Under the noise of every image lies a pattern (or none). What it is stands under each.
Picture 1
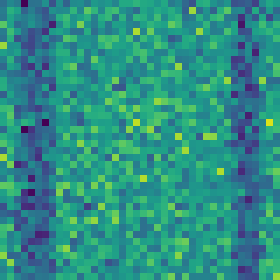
bands of columns
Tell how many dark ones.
2
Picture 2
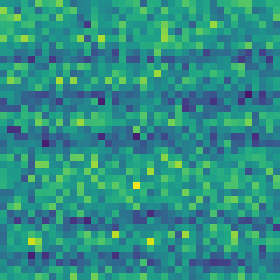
bands of rows
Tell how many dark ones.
5
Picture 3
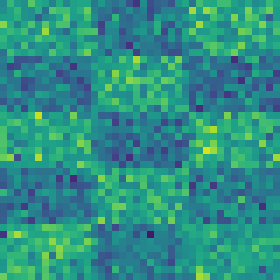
a checkerboard
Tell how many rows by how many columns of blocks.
5 by 3
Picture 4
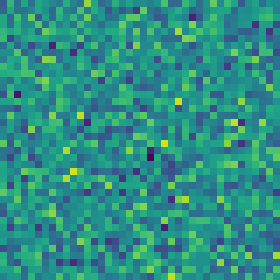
only noise
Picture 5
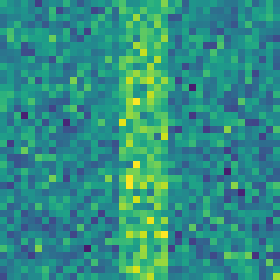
one band of columns
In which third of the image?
middle
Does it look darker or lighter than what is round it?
lighter
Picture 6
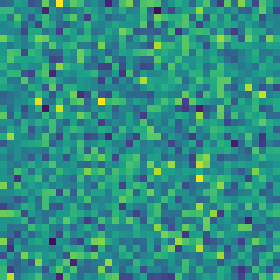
only noise
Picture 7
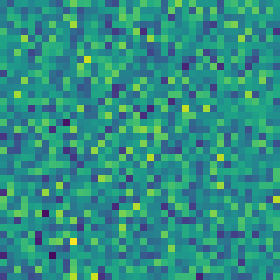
only noise
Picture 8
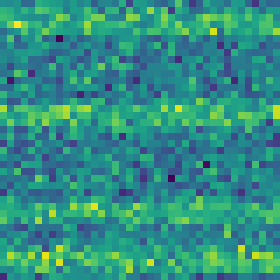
bands of rows
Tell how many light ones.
4
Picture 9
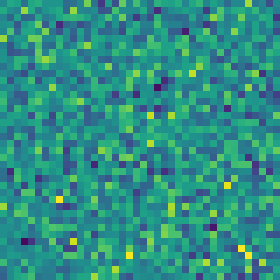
only noise
